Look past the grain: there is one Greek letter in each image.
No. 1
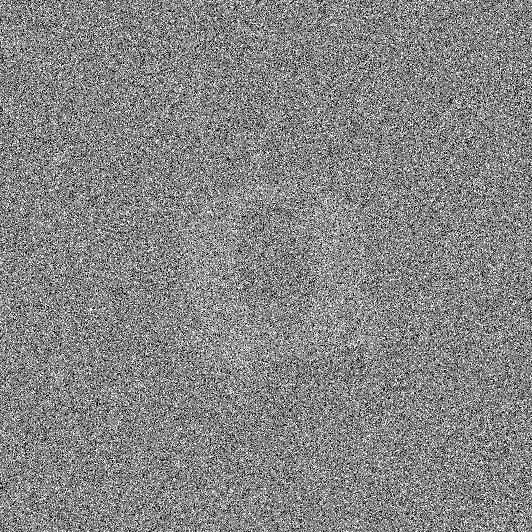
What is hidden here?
light omega, centre
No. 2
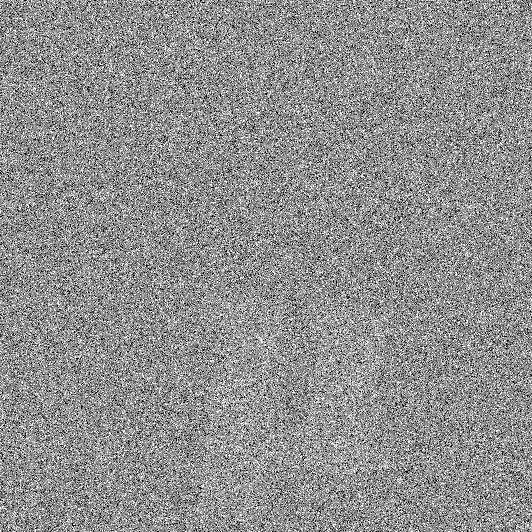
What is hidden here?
light mu, bottom middle
